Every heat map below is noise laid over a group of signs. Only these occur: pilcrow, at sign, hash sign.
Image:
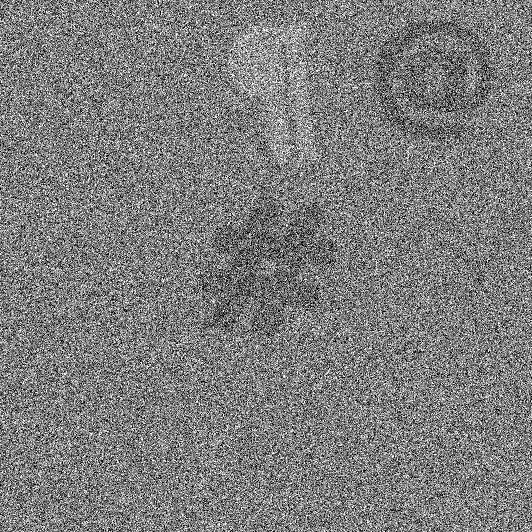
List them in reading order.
top middle: light pilcrow; top right: dark at sign; centre: dark hash sign
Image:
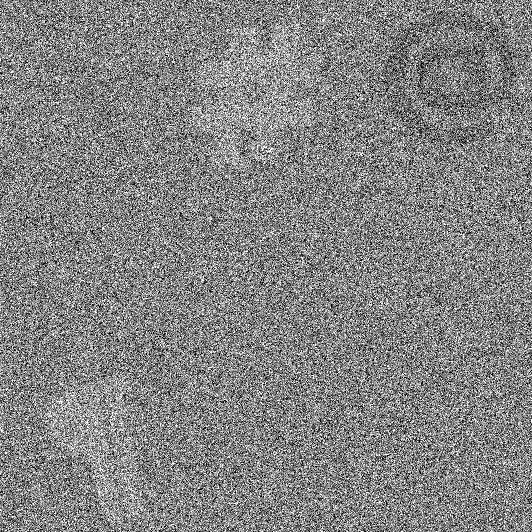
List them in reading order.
top middle: light hash sign; top right: dark at sign; bottom left: light pilcrow
